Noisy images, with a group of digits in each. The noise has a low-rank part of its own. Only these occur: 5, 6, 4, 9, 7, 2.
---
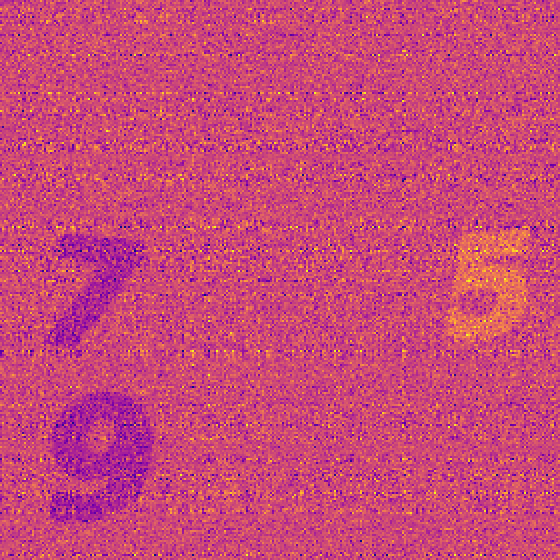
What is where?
middle left: dark 7; middle right: light 5; bottom left: dark 9
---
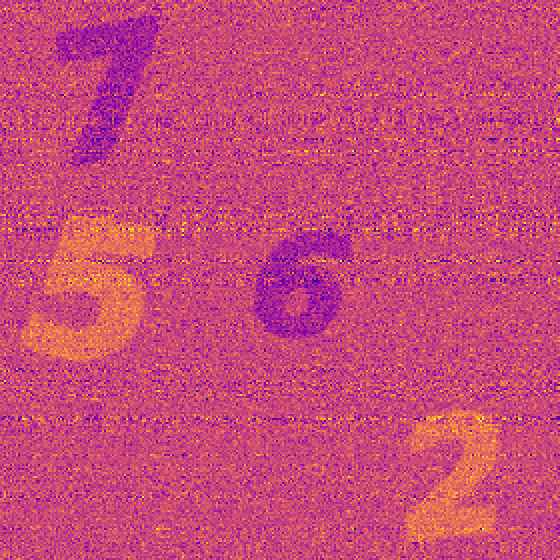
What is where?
top left: dark 7; middle left: light 5; centre: dark 6; bottom right: light 2
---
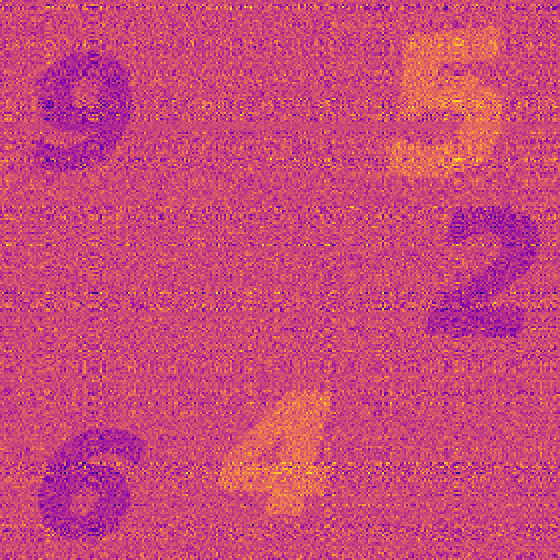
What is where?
top left: dark 9; top right: light 5; middle right: dark 2; bottom left: dark 6; bottom middle: light 4
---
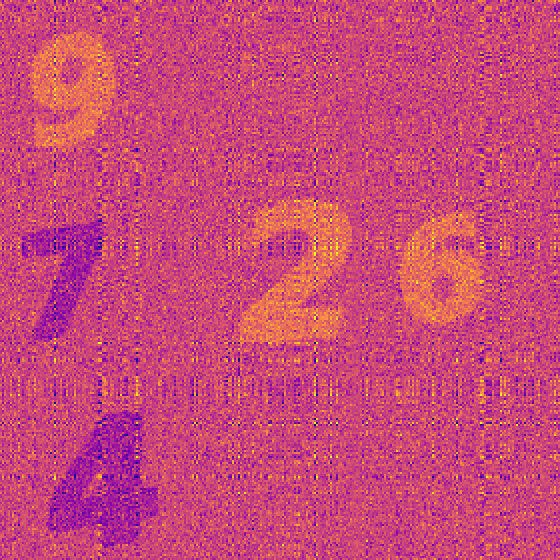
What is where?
top left: light 9; middle left: dark 7; centre: light 2; middle right: light 6; bottom left: dark 4
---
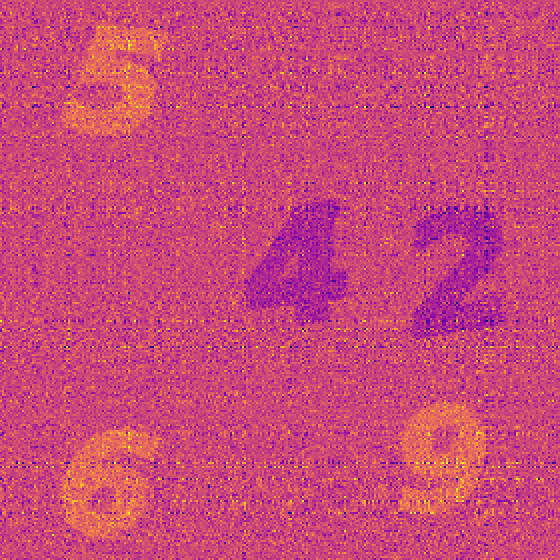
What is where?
top left: light 5; centre: dark 4; middle right: dark 2; bottom left: light 6; bottom right: light 9
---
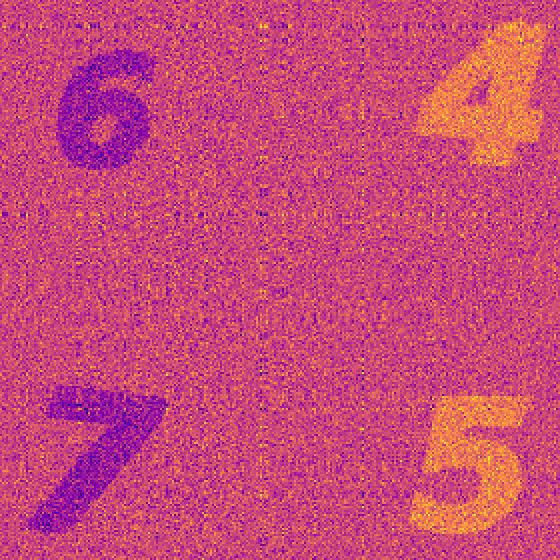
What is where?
top left: dark 6; top right: light 4; bottom left: dark 7; bottom right: light 5
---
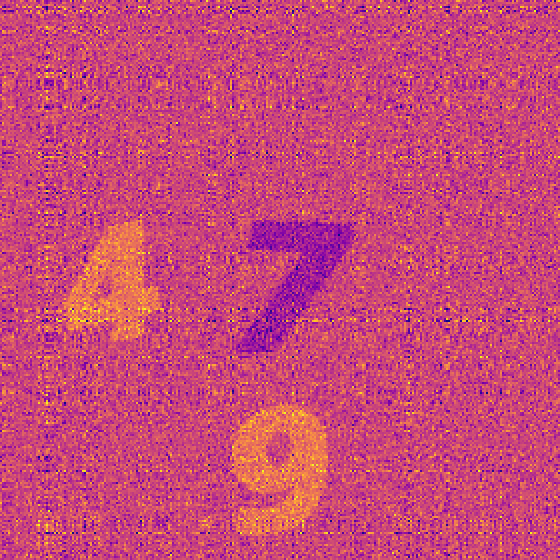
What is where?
middle left: light 4; centre: dark 7; bottom middle: light 9
